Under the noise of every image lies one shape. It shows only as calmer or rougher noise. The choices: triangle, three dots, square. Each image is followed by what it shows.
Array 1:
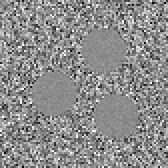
three dots
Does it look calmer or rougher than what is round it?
calmer
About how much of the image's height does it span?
two thirds
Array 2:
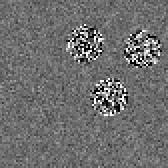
three dots
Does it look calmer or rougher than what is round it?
rougher
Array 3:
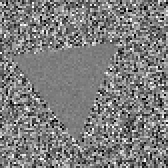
triangle
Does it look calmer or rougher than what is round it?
calmer
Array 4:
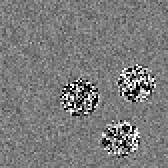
three dots
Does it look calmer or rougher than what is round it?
rougher
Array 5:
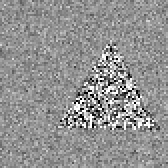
triangle
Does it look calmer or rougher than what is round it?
rougher
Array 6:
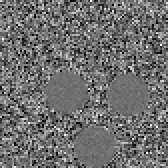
three dots
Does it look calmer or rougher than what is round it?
calmer
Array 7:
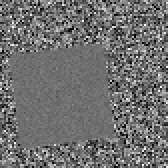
square
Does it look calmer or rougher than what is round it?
calmer
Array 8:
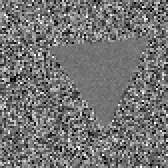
triangle
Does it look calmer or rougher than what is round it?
calmer
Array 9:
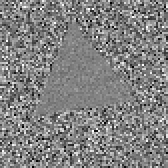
triangle
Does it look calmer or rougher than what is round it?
calmer
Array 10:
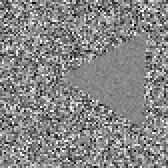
triangle
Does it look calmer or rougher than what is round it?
calmer
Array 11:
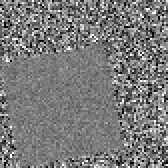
square
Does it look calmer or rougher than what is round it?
calmer
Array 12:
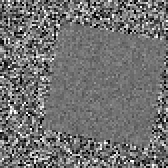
square
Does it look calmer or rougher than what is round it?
calmer
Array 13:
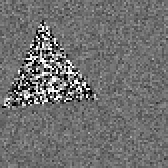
triangle
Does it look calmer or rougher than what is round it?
rougher
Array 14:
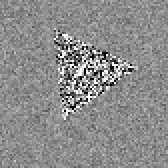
triangle
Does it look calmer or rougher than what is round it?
rougher
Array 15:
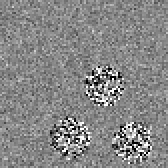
three dots
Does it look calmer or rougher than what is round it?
rougher
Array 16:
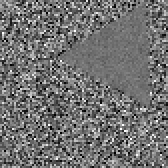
triangle
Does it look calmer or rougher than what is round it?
calmer
